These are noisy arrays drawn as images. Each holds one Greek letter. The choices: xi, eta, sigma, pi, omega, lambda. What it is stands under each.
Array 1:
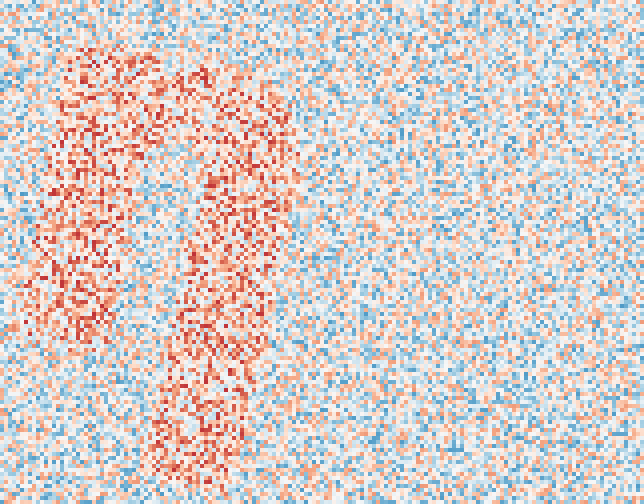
eta
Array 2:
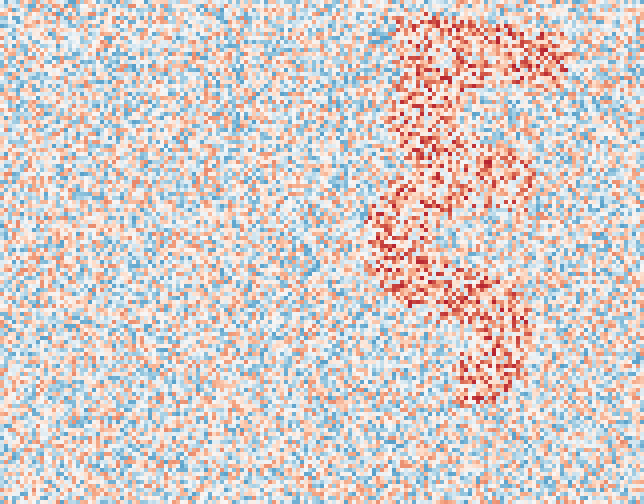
xi
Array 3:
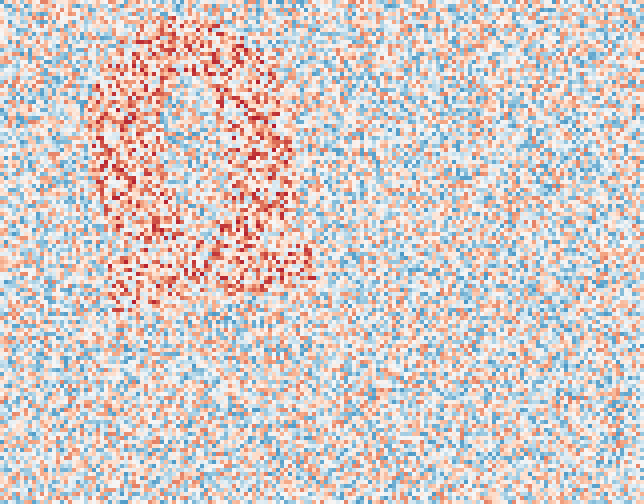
omega
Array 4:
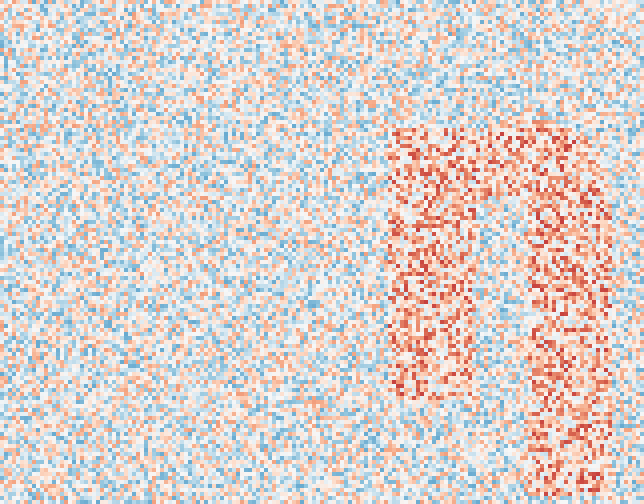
eta
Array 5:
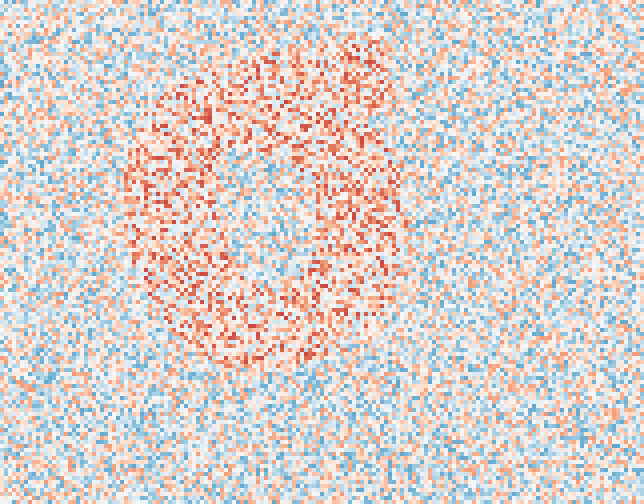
sigma
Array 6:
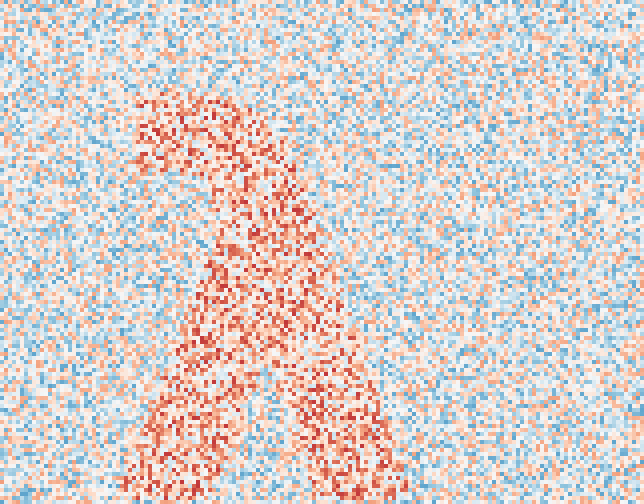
lambda
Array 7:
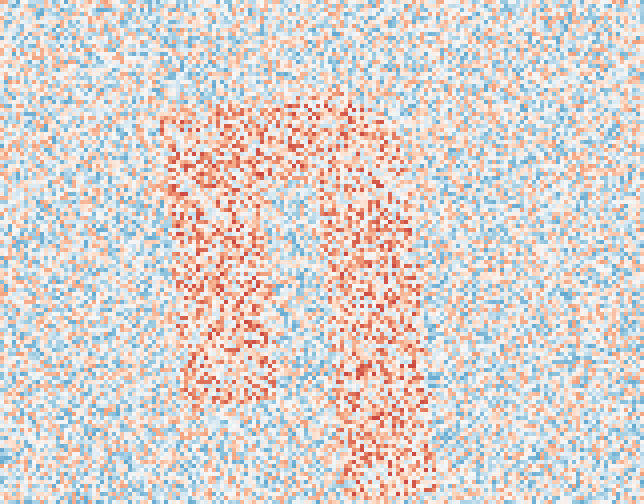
eta
